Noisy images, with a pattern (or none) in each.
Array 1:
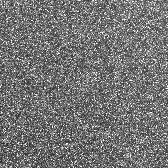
a smooth slope
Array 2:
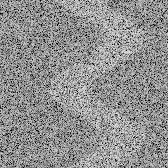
a wavy band
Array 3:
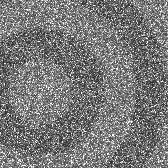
rings round one point
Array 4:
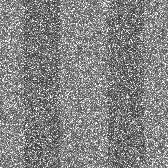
vertical stripes
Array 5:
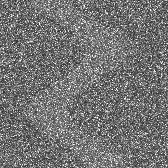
a wavy band
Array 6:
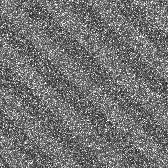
diagonal stripes
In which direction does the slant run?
top left to bottom right
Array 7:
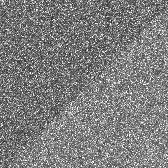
a sharp edge
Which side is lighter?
bottom right
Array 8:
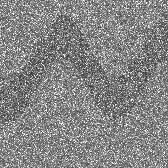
a wavy band
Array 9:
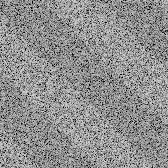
diagonal stripes
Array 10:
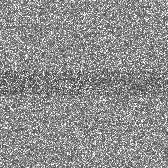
one horizontal stripe
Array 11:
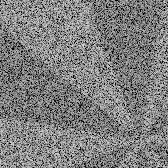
spokes from one point
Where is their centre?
bottom right
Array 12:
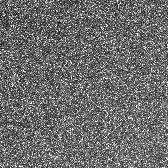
a smooth slope
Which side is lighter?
bottom right
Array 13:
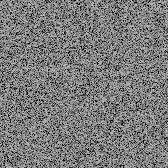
only noise
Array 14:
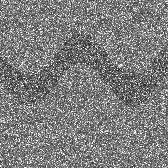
a wavy band
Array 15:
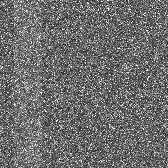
one vertical stripe
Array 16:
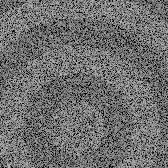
rings round one point
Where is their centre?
bottom middle
